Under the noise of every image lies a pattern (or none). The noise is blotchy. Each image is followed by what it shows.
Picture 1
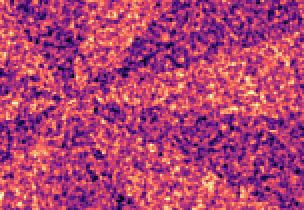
spokes from one point
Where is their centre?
middle left
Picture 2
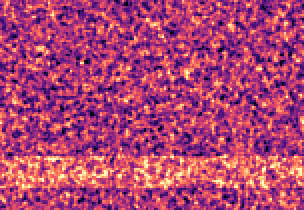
one horizontal stripe
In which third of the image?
bottom
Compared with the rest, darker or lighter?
lighter
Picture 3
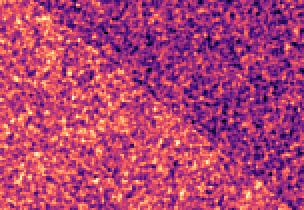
a sharp edge
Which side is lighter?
bottom left
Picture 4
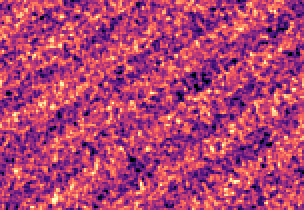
diagonal stripes
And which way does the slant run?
bottom left to top right
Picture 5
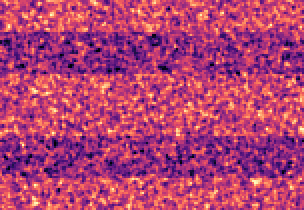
horizontal stripes
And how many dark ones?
2
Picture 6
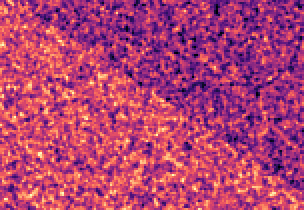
a sharp edge
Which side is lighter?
bottom left
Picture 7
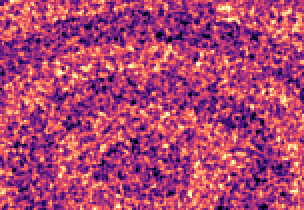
rings round one point
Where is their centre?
bottom middle
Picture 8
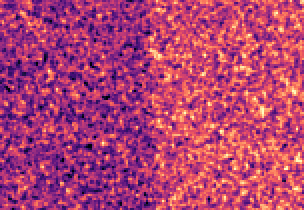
a sharp edge
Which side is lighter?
right
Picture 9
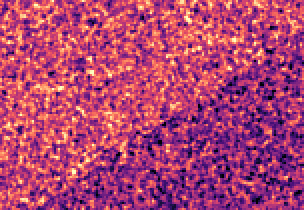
a sharp edge
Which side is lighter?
top left
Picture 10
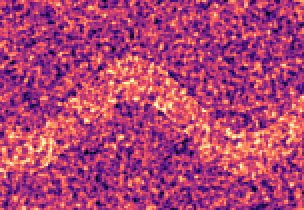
a wavy band
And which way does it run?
left to right
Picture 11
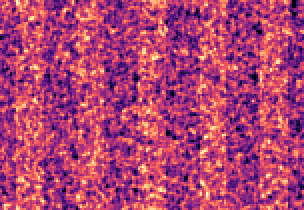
vertical stripes
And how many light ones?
5
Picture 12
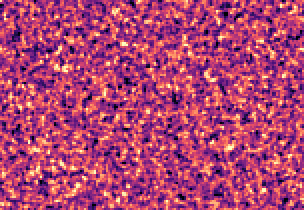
only noise
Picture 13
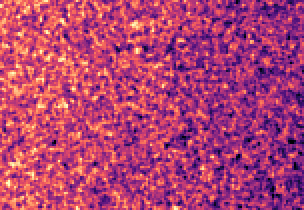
a smooth slope
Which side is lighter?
left
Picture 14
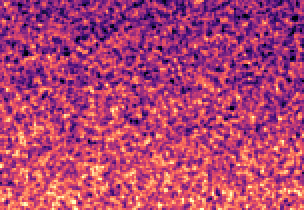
a smooth slope
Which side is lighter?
bottom
